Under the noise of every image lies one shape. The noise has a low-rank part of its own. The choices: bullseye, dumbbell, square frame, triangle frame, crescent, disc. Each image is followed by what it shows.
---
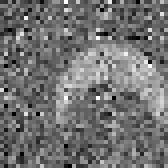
crescent
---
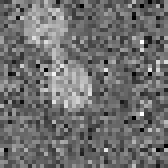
dumbbell
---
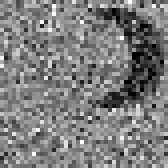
crescent
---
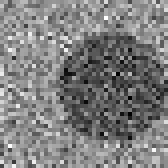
disc
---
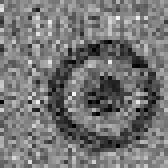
bullseye
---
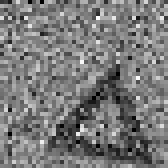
triangle frame
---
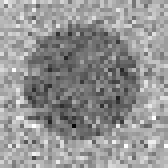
disc
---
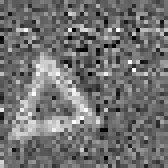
triangle frame
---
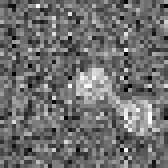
dumbbell
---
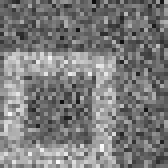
square frame
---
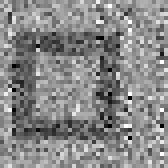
square frame
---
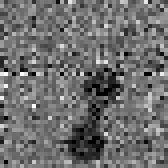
dumbbell
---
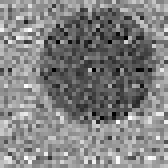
disc
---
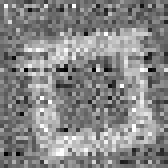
square frame
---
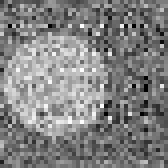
disc
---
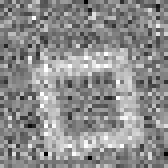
square frame
